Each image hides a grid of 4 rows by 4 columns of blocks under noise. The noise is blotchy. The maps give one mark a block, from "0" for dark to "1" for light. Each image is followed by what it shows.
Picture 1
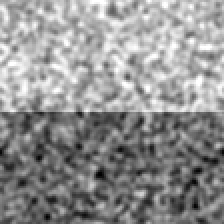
1 1 1 1
1 1 1 1
0 0 0 0
0 0 0 0
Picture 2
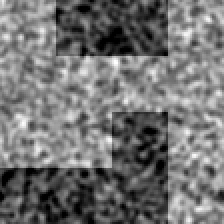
1 0 0 1
1 1 1 1
1 1 0 1
0 0 0 1
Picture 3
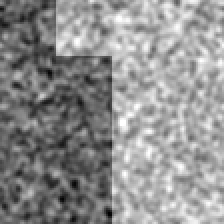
0 1 1 1
0 0 1 1
0 0 1 1
0 0 1 1
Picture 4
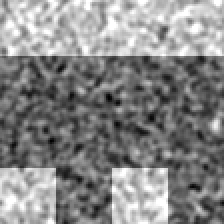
1 1 1 1
0 0 0 0
0 0 0 0
1 0 1 0
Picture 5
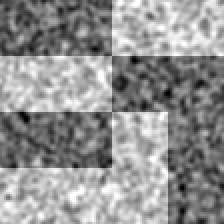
0 0 1 1
1 1 0 0
0 0 1 0
1 1 1 0
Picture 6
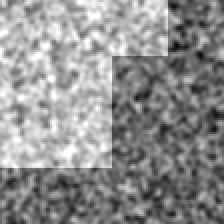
1 1 1 0
1 1 0 0
1 1 0 0
0 0 0 0
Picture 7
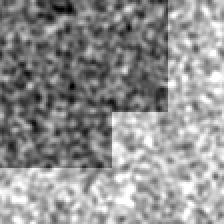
0 0 0 1
0 0 0 1
0 0 1 1
1 1 1 1
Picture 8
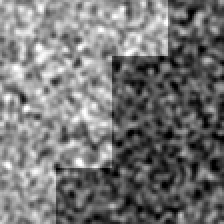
1 1 1 0
1 1 0 0
1 1 0 0
1 0 0 0
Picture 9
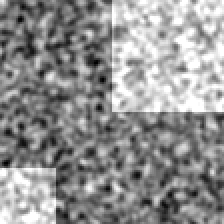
0 0 1 1
0 0 1 1
0 0 0 0
1 0 0 0
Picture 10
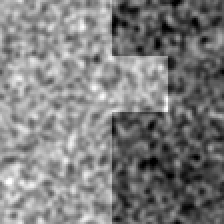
1 1 0 0
1 1 1 0
1 1 0 0
1 1 0 0
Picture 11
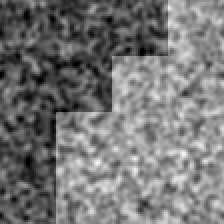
0 0 0 1
0 0 1 1
0 1 1 1
0 1 1 1
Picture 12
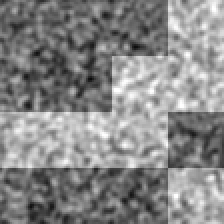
0 0 0 1
0 0 1 1
1 1 1 0
0 0 0 1
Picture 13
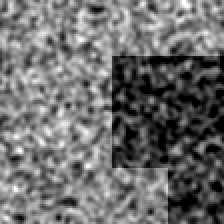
1 1 1 1
1 1 0 0
1 1 0 0
1 1 1 0
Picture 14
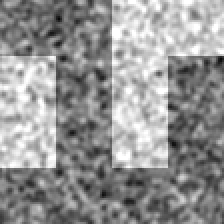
0 0 1 1
1 0 1 0
1 0 1 0
0 0 0 0
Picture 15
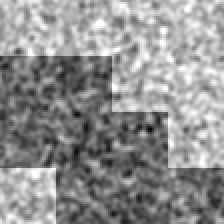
1 1 1 1
0 0 1 1
0 0 0 1
1 0 0 0
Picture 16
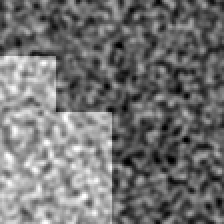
0 0 0 0
1 0 0 0
1 1 0 0
1 1 0 0
